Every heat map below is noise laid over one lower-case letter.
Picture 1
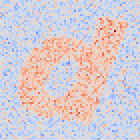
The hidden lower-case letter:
d
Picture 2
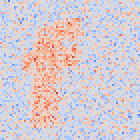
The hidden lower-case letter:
f
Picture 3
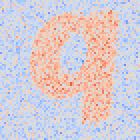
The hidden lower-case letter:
q
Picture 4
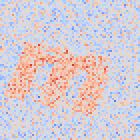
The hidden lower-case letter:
m
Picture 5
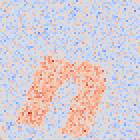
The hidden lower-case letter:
n
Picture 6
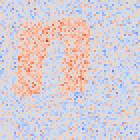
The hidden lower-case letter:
n
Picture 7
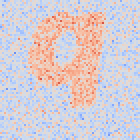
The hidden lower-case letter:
q
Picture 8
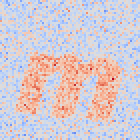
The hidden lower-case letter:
m
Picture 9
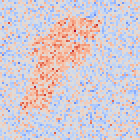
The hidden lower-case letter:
f
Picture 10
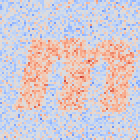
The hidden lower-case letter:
m
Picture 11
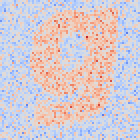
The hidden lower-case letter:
g
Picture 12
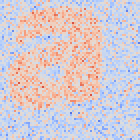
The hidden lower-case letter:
a
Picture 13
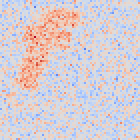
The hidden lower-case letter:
f
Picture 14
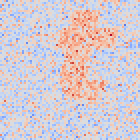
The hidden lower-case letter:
t
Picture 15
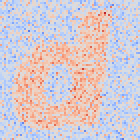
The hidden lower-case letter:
d
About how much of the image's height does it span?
nearly all
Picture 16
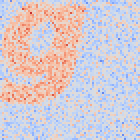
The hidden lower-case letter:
g
